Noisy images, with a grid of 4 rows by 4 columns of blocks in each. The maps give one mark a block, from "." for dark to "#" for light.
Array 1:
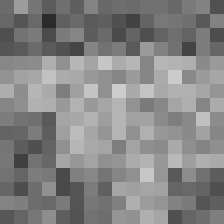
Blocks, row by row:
....
####
.###
..#.
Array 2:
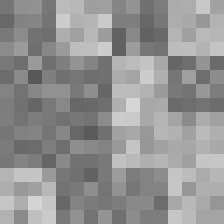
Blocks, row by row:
.#.#
..#.
..##
#..#
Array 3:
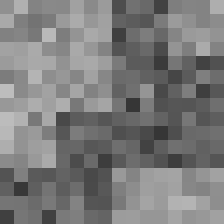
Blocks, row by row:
##.#
##..
#...
..##
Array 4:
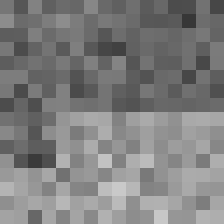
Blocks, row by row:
....
....
.###
####
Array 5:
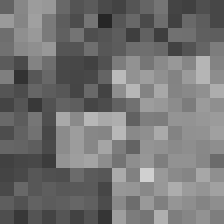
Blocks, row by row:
#...
..##
.###
..##
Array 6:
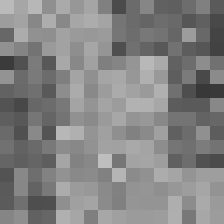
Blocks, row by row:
##..
.##.
.##.
.###
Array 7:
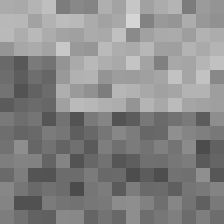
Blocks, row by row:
####
.###
....
....
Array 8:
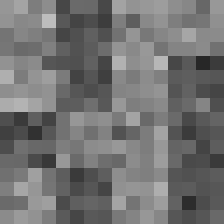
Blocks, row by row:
#.##
#.#.
.##.
#.#.
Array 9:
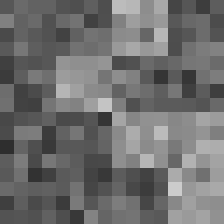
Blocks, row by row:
..#.
.#..
..##
...#
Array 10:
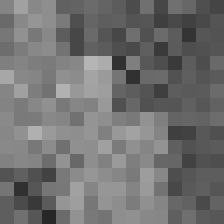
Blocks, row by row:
#...
##..
###.
.##.
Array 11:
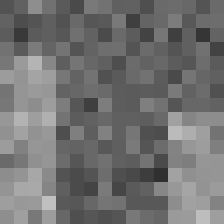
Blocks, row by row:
....
#...
#..#
#..#
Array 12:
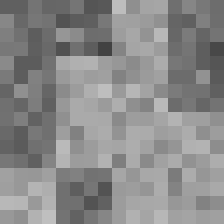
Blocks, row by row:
..#.
.##.
.###
#.##
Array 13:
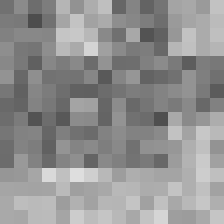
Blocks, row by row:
.#.#
....
...#
####
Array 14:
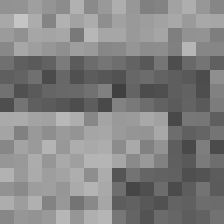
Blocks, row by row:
####
....
###.
##..
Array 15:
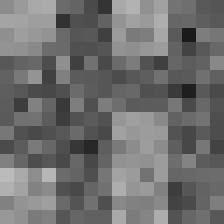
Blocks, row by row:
#.#.
....
..#.
#.#.
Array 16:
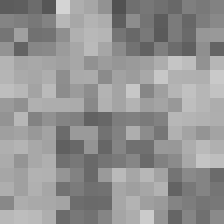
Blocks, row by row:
.#..
####
#..#
#.#.
